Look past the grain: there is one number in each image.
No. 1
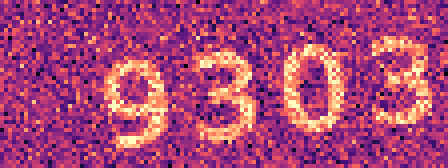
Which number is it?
9303
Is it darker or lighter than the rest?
lighter
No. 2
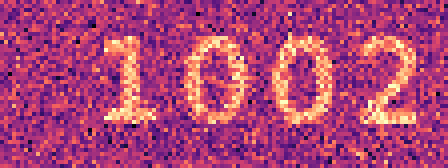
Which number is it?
1002
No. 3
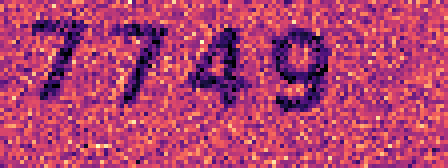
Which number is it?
7749
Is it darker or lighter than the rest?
darker
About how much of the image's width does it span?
two thirds
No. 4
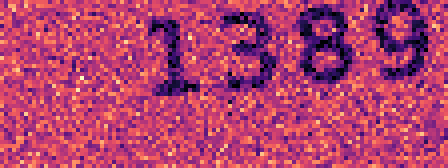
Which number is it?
1389
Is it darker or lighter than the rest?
darker
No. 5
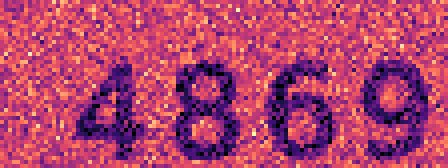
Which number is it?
4869
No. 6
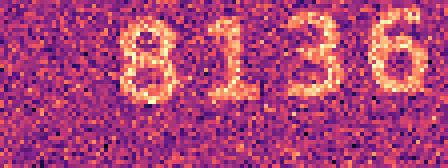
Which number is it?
8136
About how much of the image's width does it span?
two thirds
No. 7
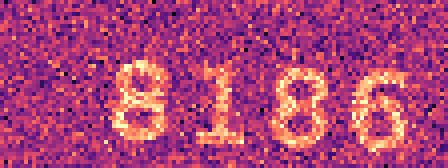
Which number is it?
8186
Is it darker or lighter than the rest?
lighter
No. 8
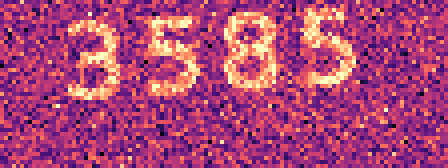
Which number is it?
3585
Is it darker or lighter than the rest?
lighter
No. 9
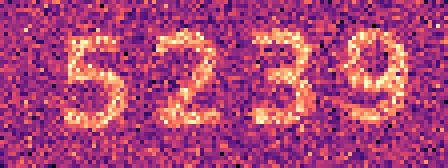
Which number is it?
5239
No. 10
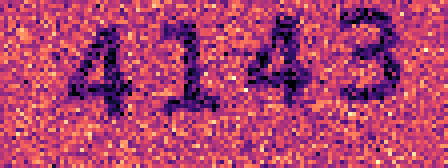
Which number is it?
4143
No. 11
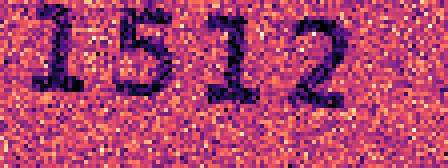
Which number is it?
1512
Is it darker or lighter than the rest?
darker
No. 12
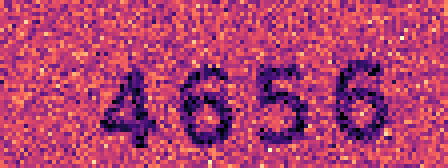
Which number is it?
4656
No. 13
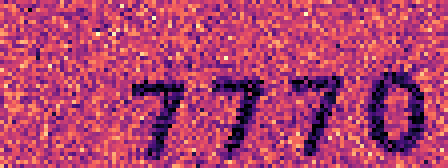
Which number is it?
7770
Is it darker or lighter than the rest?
darker
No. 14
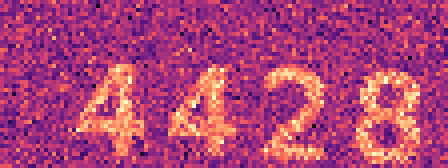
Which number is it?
4428
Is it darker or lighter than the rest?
lighter
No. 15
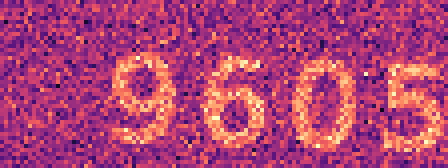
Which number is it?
9605
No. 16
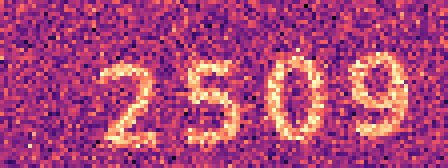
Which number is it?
2509
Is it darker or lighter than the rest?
lighter
